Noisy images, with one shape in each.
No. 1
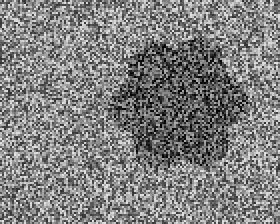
flower
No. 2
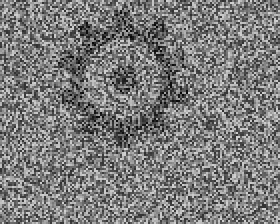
gear
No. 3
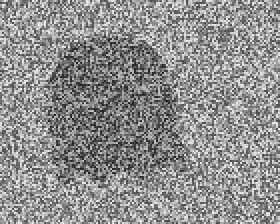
ghost
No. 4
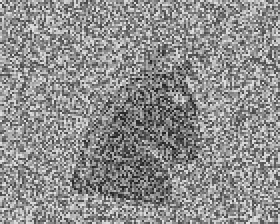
chess knight
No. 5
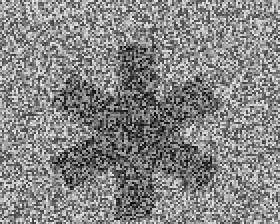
asterisk
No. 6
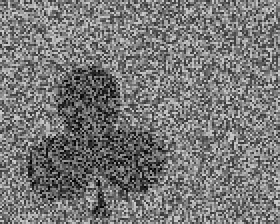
club
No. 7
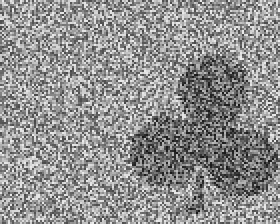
club
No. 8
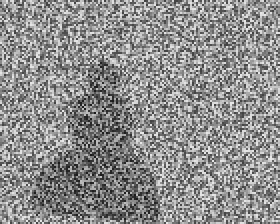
chess pawn
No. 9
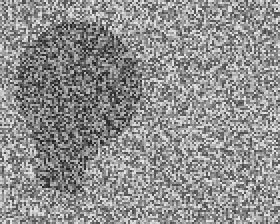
light bulb
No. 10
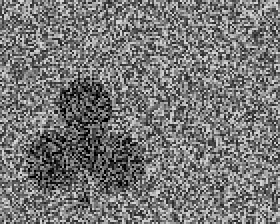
club
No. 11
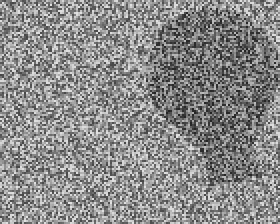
light bulb
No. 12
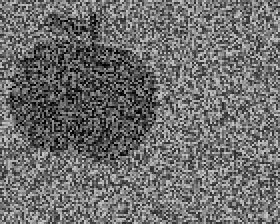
apple
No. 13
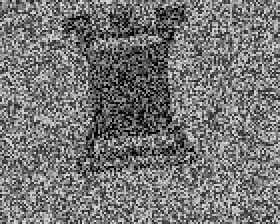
chess rook
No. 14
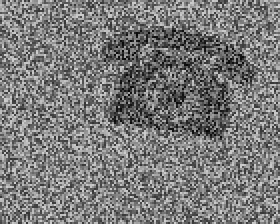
telephone
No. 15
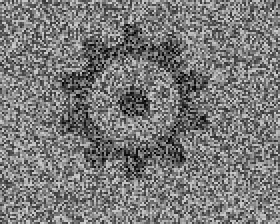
gear
